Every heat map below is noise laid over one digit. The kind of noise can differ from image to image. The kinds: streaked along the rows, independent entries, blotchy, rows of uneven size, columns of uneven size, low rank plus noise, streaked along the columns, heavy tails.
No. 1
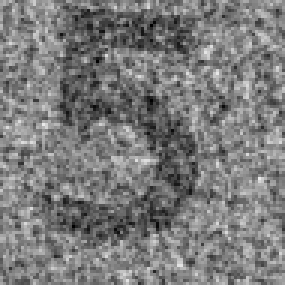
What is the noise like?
blotchy
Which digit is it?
5
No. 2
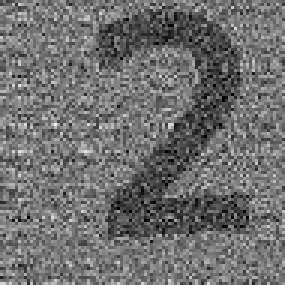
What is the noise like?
low rank plus noise
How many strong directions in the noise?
three or four
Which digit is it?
2
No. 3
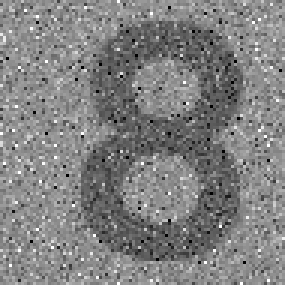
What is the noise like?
heavy tails
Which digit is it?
8
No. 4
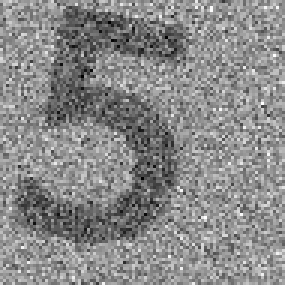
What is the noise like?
independent entries
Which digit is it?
5
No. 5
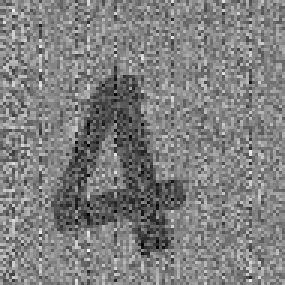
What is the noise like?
columns of uneven size
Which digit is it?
4
